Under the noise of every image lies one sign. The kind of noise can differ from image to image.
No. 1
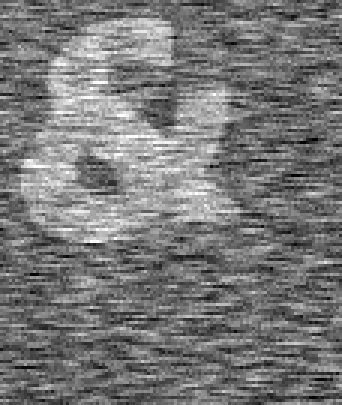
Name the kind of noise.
streaked along the rows
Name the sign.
ampersand
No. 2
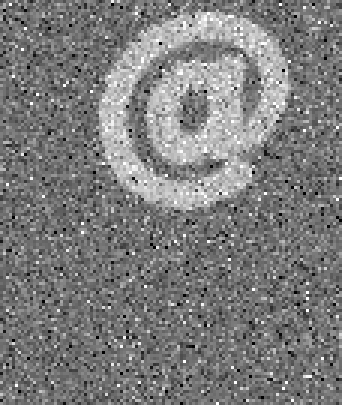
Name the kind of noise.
heavy tails
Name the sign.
at sign
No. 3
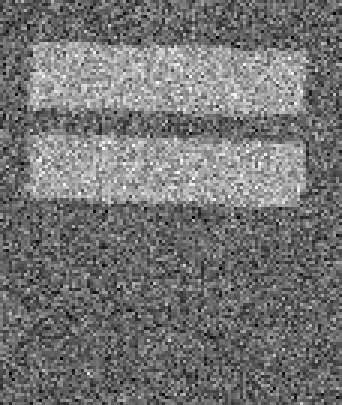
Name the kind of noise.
independent entries
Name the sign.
equals sign
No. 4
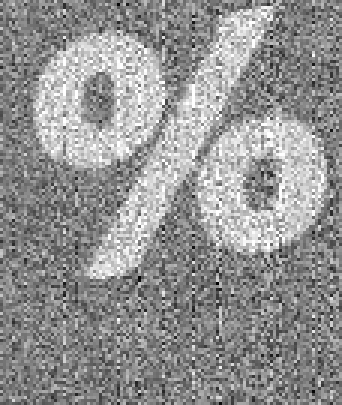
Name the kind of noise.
columns of uneven size
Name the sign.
percent sign
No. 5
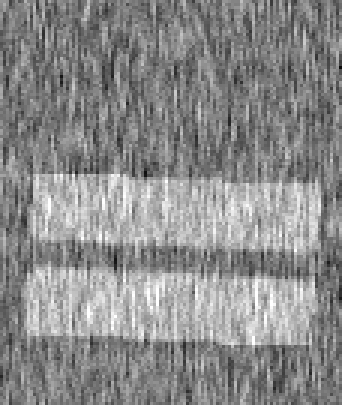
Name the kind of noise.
streaked along the columns
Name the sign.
equals sign
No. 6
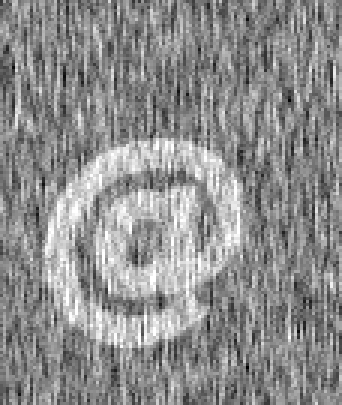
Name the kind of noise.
streaked along the columns
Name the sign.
at sign
